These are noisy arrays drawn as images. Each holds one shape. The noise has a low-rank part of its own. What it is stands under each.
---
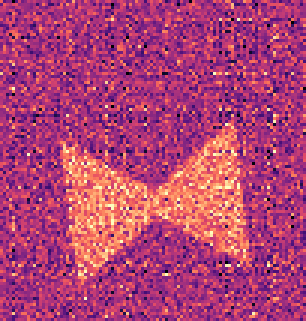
bow tie
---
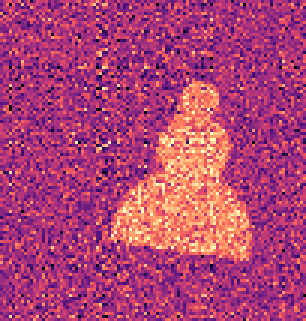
chess pawn
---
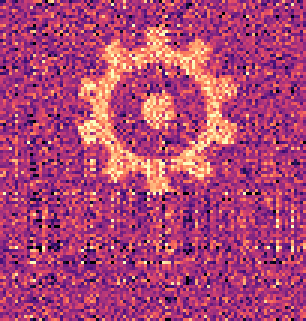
gear
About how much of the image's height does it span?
half
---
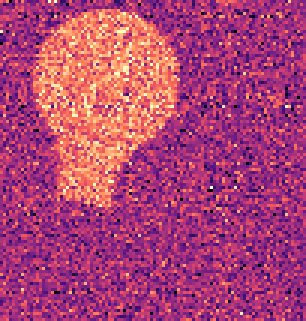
light bulb
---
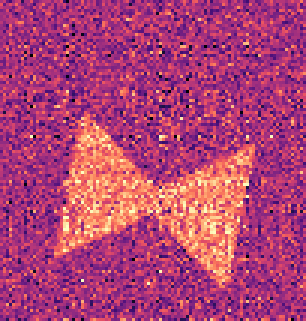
bow tie
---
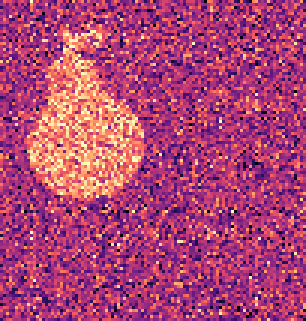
pear
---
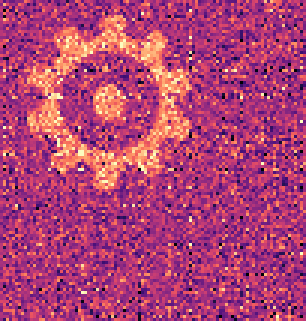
gear
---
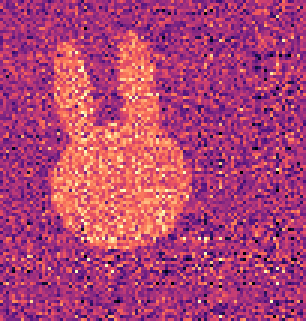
rabbit's head
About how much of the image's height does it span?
two thirds
